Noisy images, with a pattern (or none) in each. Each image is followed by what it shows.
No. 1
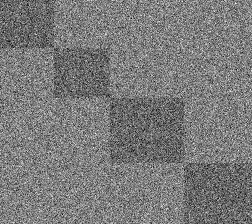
blocks along the diagonal
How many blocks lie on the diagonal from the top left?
4
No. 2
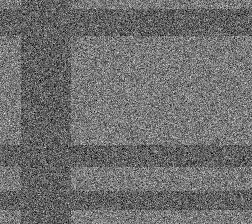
bands of rows crossing bands of columns
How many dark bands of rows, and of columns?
3 and 1
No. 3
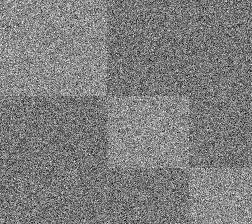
blocks along the diagonal
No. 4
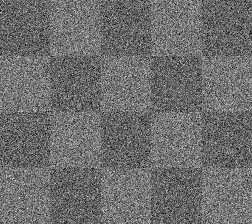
a checkerboard
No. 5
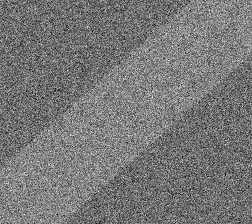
a diagonal band
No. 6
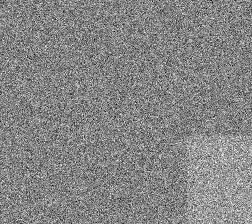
one block
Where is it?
bottom right
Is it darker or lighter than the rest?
lighter
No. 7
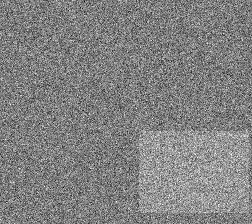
one block
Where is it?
bottom right
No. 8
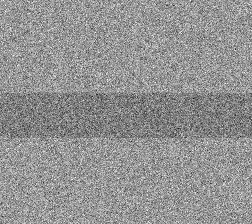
one band of rows
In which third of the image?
middle
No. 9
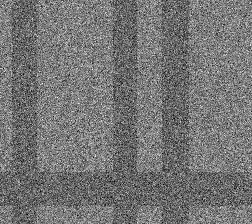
bands of rows crossing bands of columns
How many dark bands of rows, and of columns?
1 and 3
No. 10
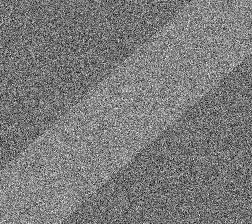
a diagonal band
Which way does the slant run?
bottom left to top right
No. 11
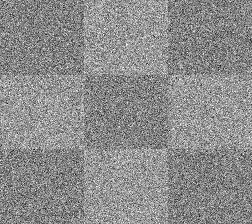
a checkerboard
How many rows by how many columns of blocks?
3 by 3
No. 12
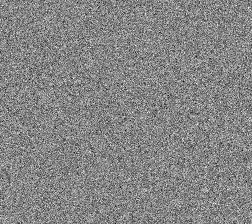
only noise
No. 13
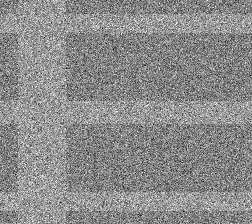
bands of rows crossing bands of columns
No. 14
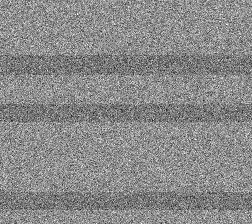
bands of rows
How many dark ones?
3
